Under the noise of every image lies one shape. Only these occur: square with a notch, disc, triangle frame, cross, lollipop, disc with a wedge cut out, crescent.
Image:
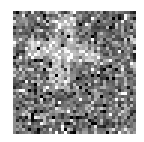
cross
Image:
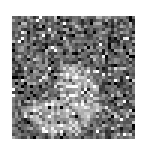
disc with a wedge cut out
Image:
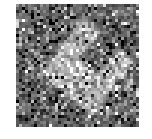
square with a notch
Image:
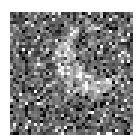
crescent
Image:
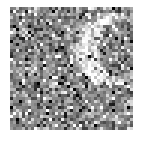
crescent
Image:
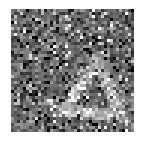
triangle frame
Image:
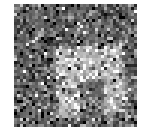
square with a notch
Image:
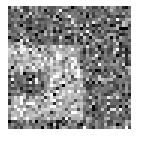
square with a notch
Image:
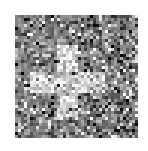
cross
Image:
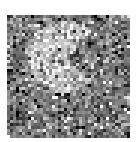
disc with a wedge cut out
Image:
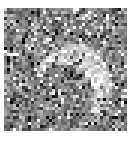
crescent
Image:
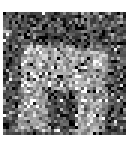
square with a notch
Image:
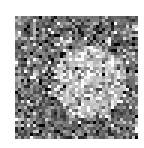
disc
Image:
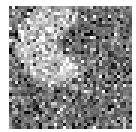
disc with a wedge cut out
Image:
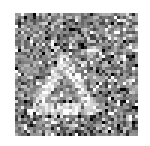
triangle frame
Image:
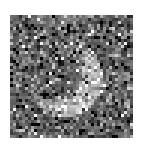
crescent
